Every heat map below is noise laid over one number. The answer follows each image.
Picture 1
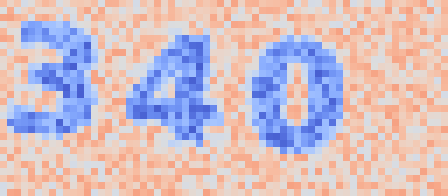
340
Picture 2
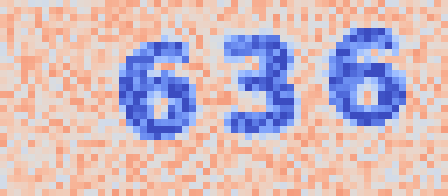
636
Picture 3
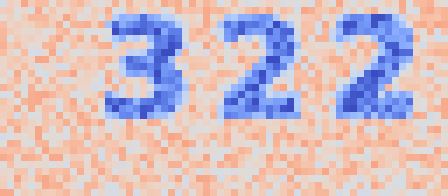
322
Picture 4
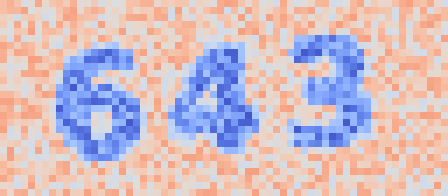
643
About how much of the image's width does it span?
two thirds
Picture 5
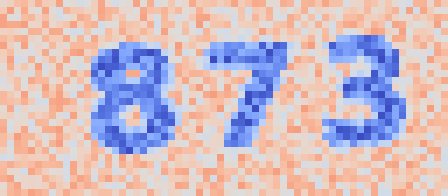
873
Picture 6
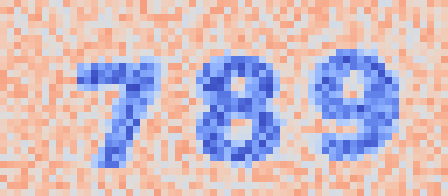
789
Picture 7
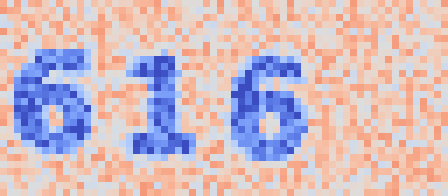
616
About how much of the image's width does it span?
two thirds
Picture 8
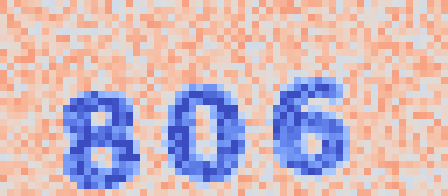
806
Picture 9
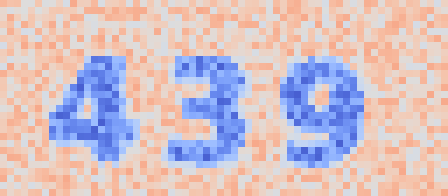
439
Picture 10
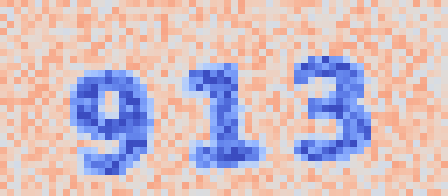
913
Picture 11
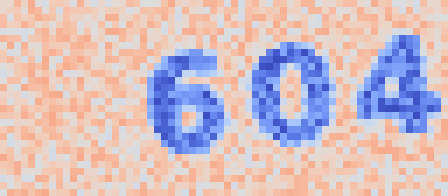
604
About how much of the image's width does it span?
two thirds
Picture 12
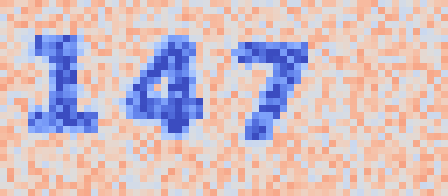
147
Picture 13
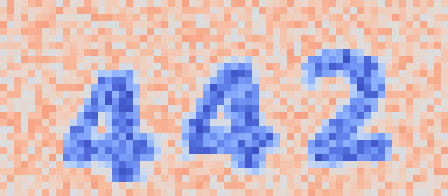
442
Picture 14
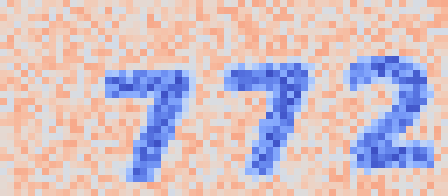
772
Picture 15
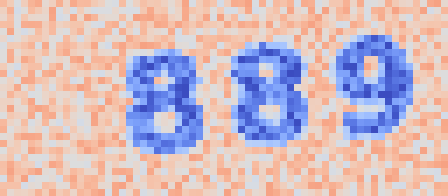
889
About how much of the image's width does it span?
two thirds
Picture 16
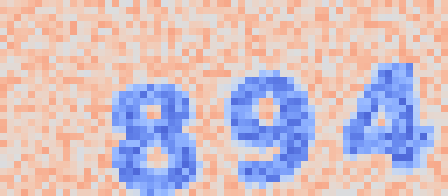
894
